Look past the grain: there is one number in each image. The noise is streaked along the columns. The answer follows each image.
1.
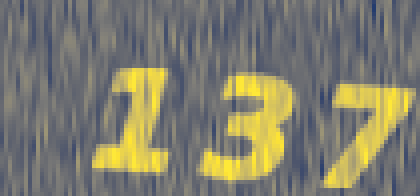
137
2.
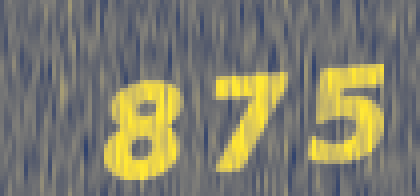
875
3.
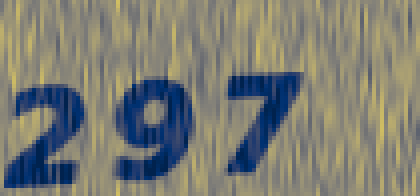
297
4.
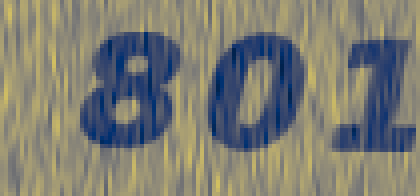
801
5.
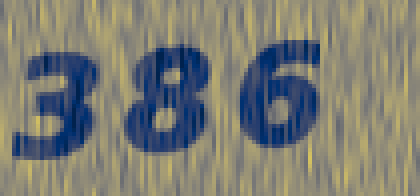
386
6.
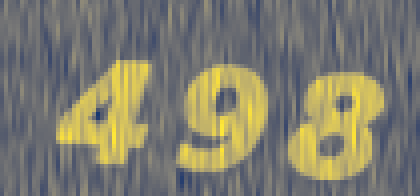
498
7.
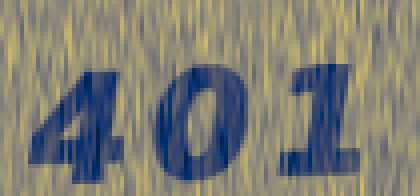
401
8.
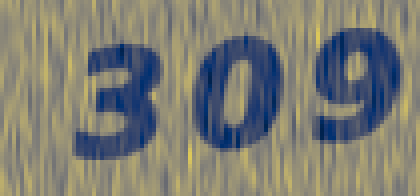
309
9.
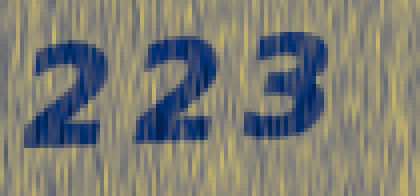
223
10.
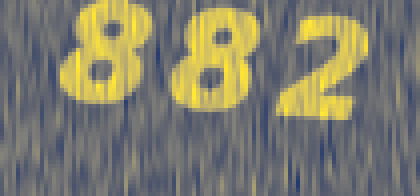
882
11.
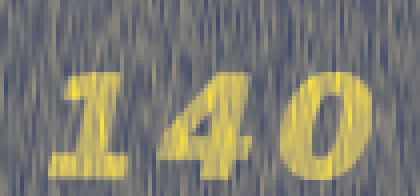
140
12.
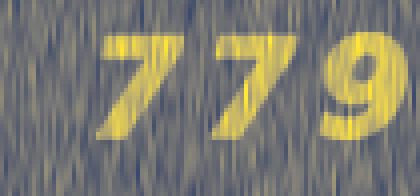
779
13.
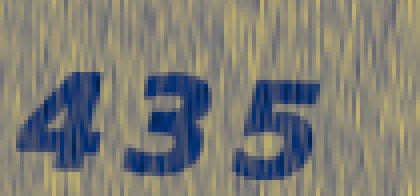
435
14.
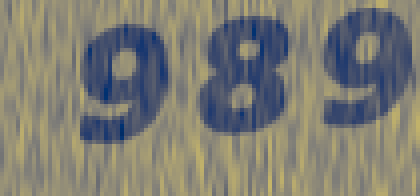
989
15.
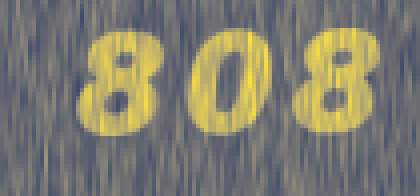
808
